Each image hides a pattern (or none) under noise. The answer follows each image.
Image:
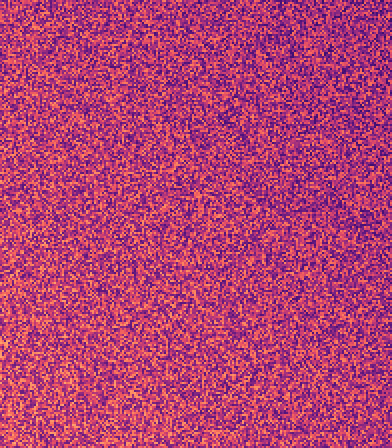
a smooth slope
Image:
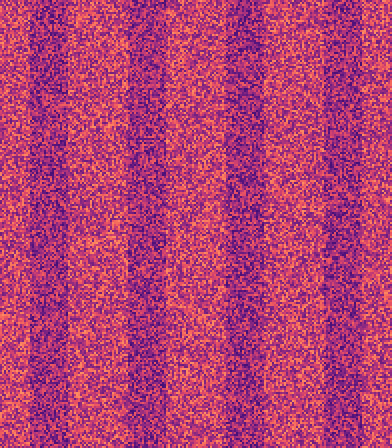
vertical stripes
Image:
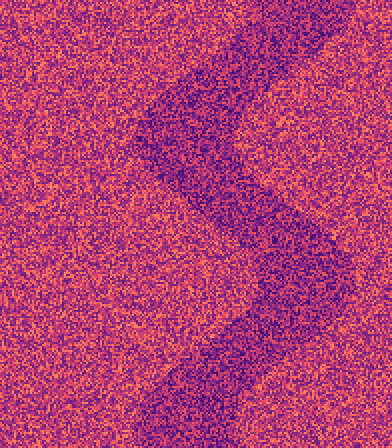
a wavy band
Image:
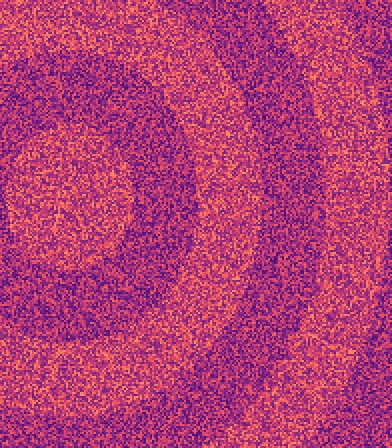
rings round one point
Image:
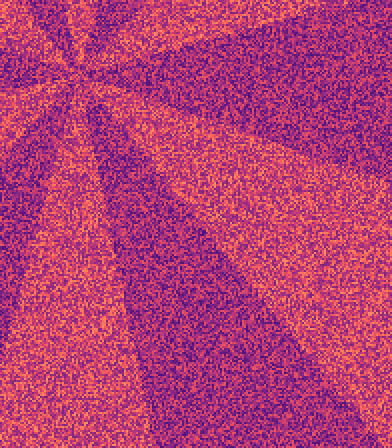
spokes from one point
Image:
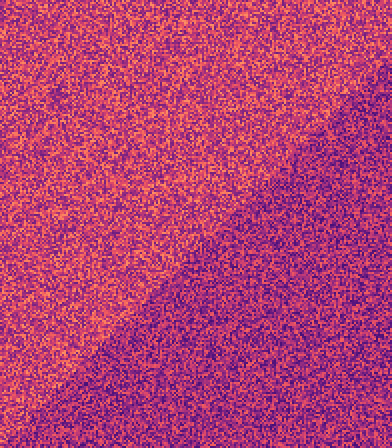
a sharp edge
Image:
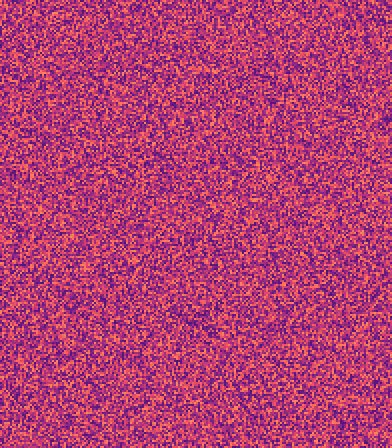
only noise
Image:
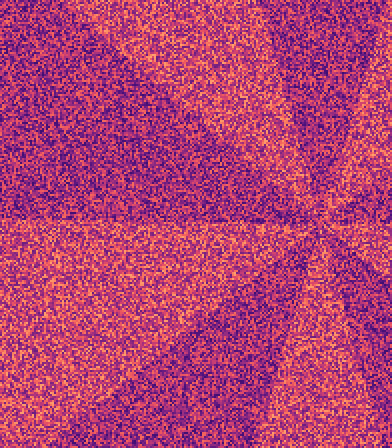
spokes from one point
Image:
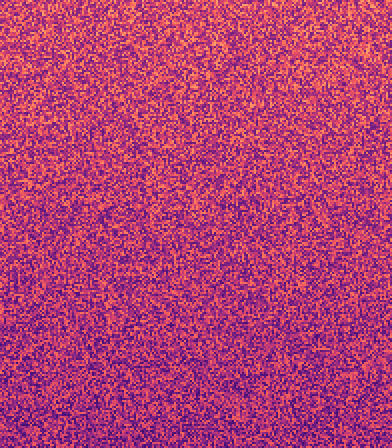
a smooth slope
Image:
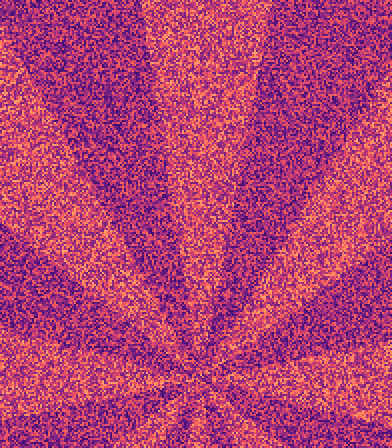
spokes from one point
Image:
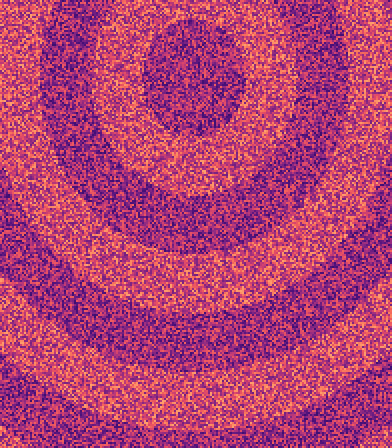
rings round one point
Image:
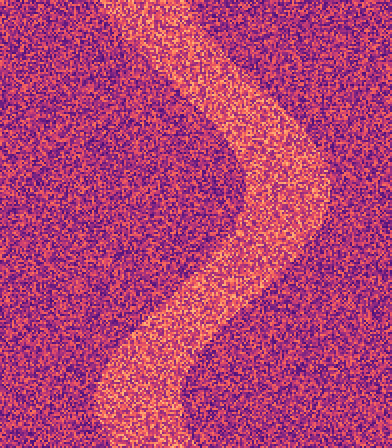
a wavy band
